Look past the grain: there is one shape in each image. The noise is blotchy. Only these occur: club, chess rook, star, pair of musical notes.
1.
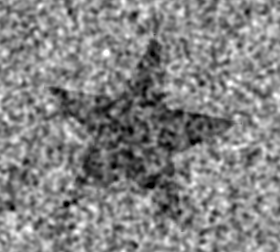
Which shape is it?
star
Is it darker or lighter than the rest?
darker
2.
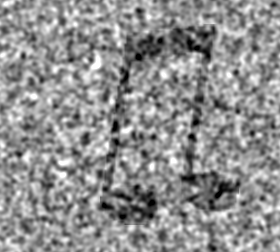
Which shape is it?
pair of musical notes
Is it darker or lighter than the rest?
darker
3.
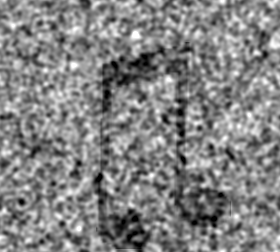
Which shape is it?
pair of musical notes
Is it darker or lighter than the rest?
darker
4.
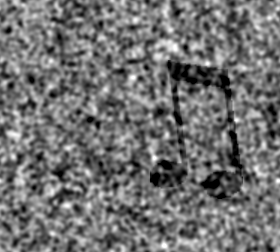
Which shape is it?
pair of musical notes
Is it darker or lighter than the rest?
darker
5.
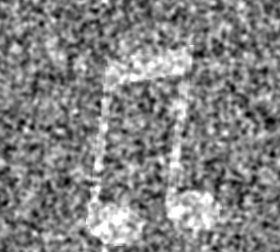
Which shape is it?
pair of musical notes
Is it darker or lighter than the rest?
lighter
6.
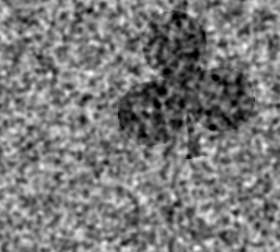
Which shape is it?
club
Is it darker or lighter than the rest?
darker
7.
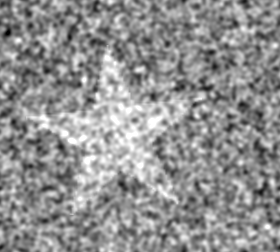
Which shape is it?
star
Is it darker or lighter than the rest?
lighter
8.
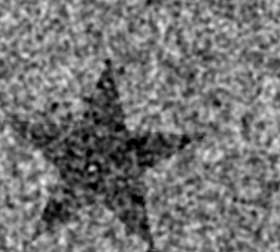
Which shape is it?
star
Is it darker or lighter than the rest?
darker
